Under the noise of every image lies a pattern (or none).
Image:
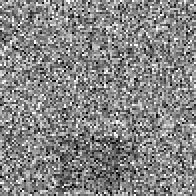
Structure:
one block
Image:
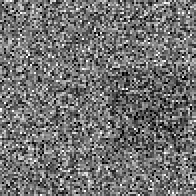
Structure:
one block
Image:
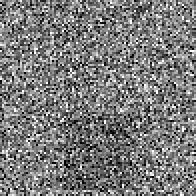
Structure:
one block
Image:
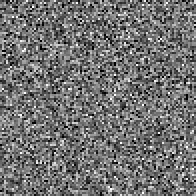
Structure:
only noise
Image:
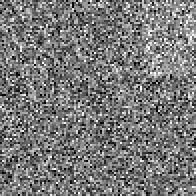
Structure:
one block
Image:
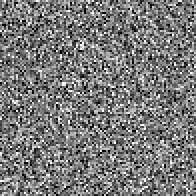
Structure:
only noise
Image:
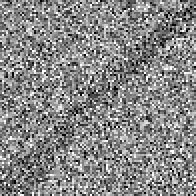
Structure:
a diagonal band
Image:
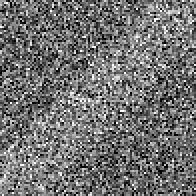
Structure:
a diagonal band
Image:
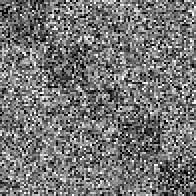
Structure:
blocks along the diagonal
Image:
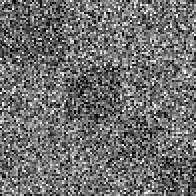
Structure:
blocks along the diagonal
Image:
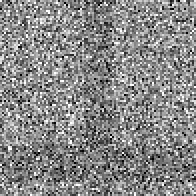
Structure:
bands of rows crossing bands of columns
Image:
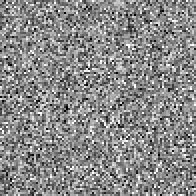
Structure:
only noise
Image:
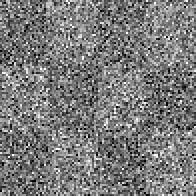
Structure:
a checkerboard
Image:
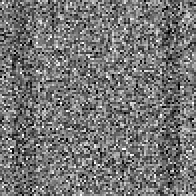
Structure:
bands of columns
